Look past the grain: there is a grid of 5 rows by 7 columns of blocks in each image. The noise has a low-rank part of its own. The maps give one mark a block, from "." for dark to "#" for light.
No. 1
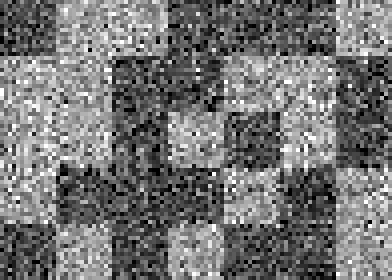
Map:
.##...#
##..##.
##.#.#.
#...#.#
.#.#..#
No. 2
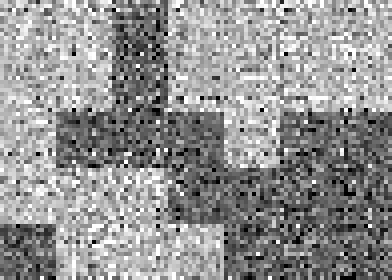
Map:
##.####
##.####
#...#..
###....
.###...
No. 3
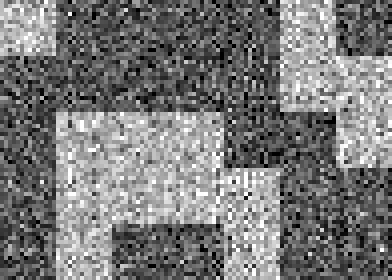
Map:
#....#.
.....##
.###..#
.####..
.#..#..
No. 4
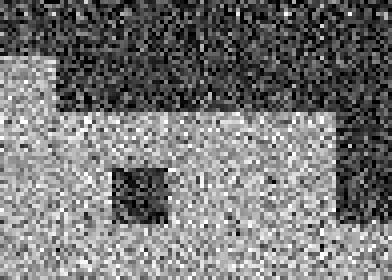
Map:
.......
#......
######.
##.###.
#######
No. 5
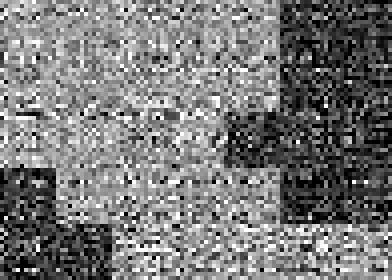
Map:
#####..
#####..
####...
.####..
..#####
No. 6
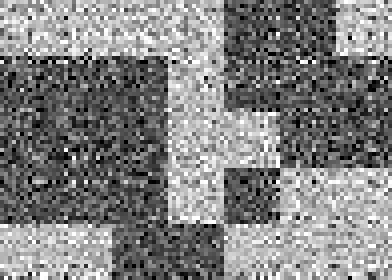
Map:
####..#
...#...
...##..
...#.##
##..###
